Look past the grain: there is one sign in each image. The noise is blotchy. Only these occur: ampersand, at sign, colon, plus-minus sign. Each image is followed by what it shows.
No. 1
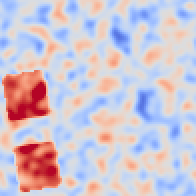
colon
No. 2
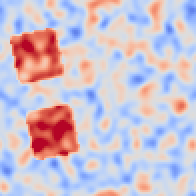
colon
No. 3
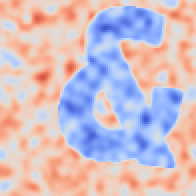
ampersand
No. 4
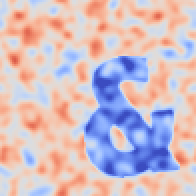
ampersand
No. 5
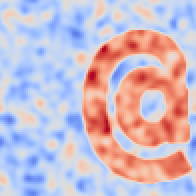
at sign
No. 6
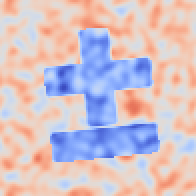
plus-minus sign
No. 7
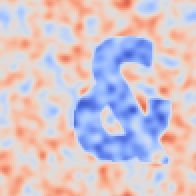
ampersand
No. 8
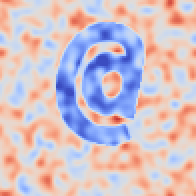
at sign
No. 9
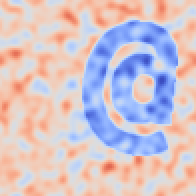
at sign
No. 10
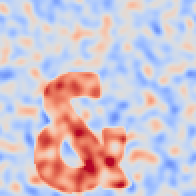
ampersand
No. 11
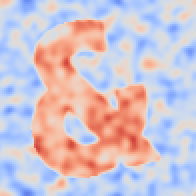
ampersand
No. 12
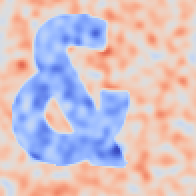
ampersand
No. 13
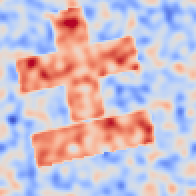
plus-minus sign
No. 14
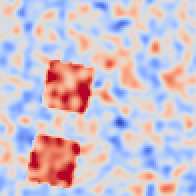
colon
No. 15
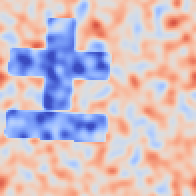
plus-minus sign
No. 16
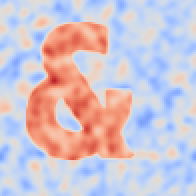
ampersand
